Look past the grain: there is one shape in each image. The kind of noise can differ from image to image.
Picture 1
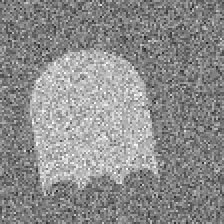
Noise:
independent entries
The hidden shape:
ghost
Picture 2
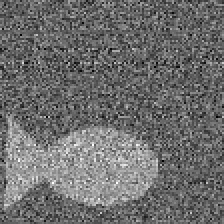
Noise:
rows of uneven size
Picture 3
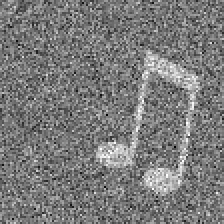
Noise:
independent entries
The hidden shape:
pair of musical notes
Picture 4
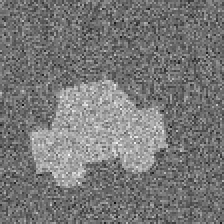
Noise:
low rank plus noise
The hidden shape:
car
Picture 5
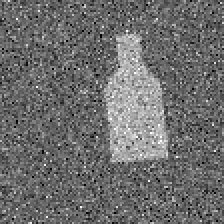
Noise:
heavy tails
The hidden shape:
bottle
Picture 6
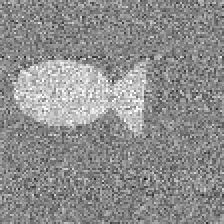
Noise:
rows of uneven size
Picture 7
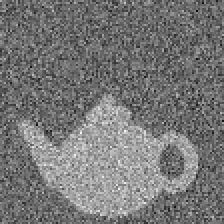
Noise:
low rank plus noise
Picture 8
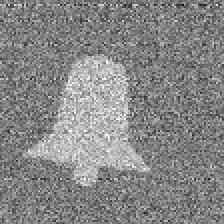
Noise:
rows of uneven size
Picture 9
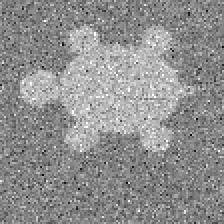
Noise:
heavy tails
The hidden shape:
turtle
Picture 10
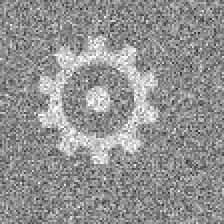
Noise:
low rank plus noise
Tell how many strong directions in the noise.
five to eight
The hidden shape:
gear
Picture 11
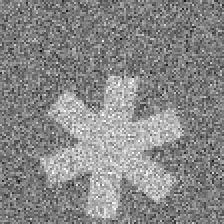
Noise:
independent entries
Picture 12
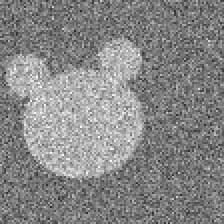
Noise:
independent entries
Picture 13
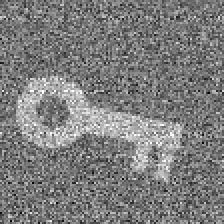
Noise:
rows of uneven size
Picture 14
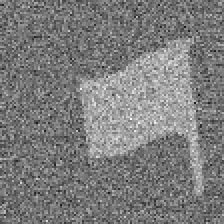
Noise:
low rank plus noise
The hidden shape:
flag
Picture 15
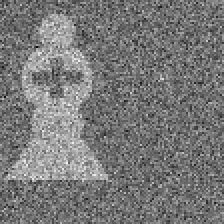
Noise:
independent entries
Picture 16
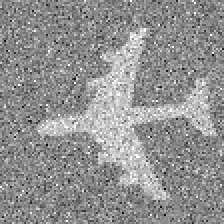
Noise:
heavy tails
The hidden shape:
airplane
